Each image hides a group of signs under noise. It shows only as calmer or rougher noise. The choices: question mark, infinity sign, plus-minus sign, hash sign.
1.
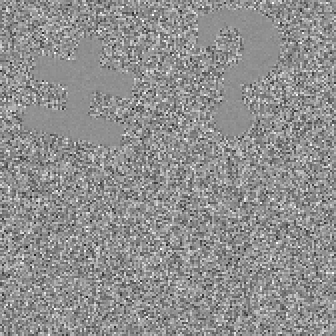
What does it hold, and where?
top left: plus-minus sign; top right: question mark
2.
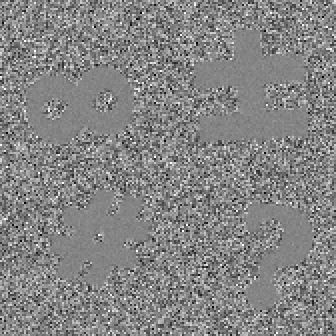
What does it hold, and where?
top left: infinity sign; top right: plus-minus sign; bottom left: hash sign; bottom right: question mark
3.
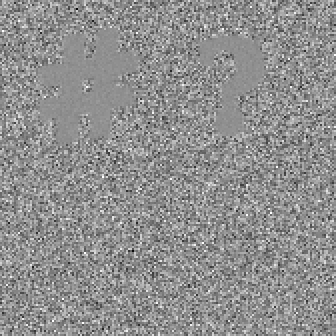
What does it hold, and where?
top left: hash sign; top right: question mark
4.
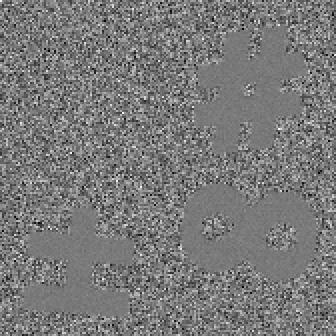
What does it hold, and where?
top right: hash sign; bottom left: plus-minus sign; bottom right: infinity sign
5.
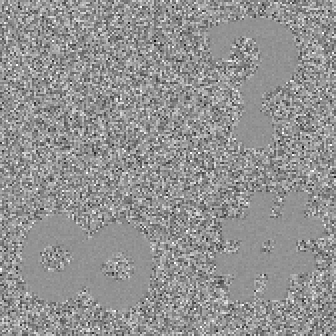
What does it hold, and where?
top right: question mark; bottom left: infinity sign; bottom right: hash sign
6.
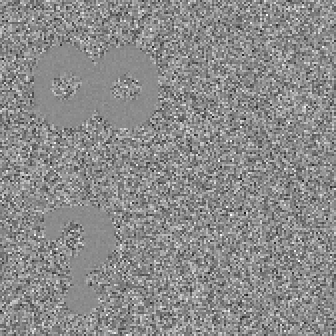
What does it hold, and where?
top left: infinity sign; bottom left: question mark
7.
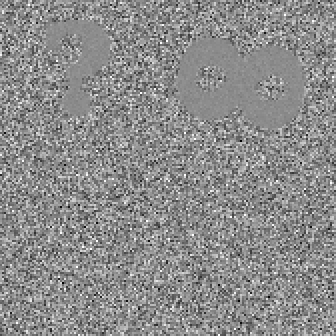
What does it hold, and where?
top left: question mark; top right: infinity sign
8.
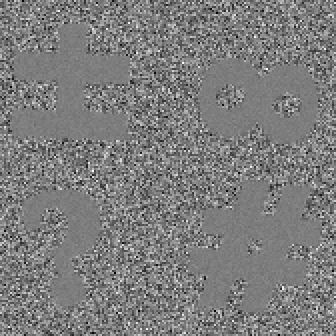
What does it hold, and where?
top left: plus-minus sign; top right: infinity sign; bottom left: question mark; bottom right: hash sign
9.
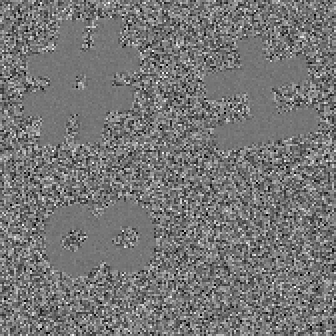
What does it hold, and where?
top left: hash sign; top right: plus-minus sign; bottom left: infinity sign
